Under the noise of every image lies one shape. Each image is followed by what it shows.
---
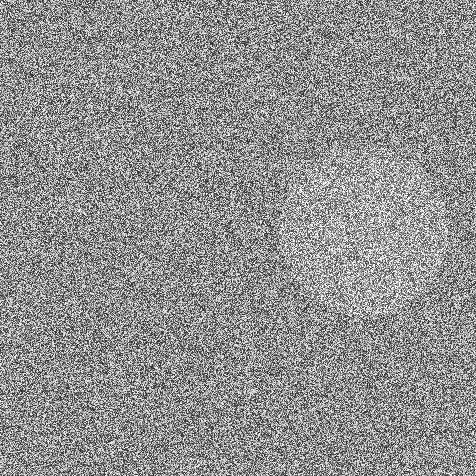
disc
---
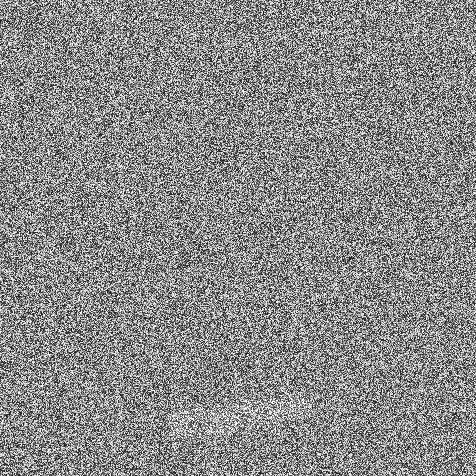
bar
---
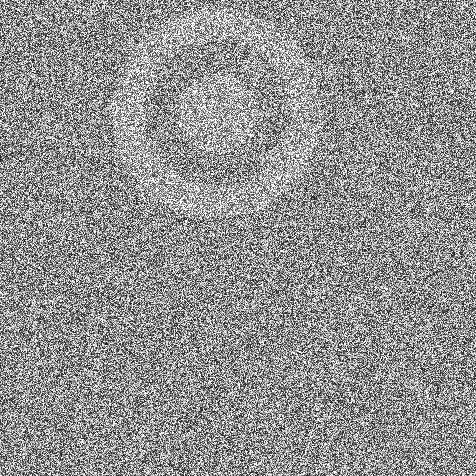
bullseye
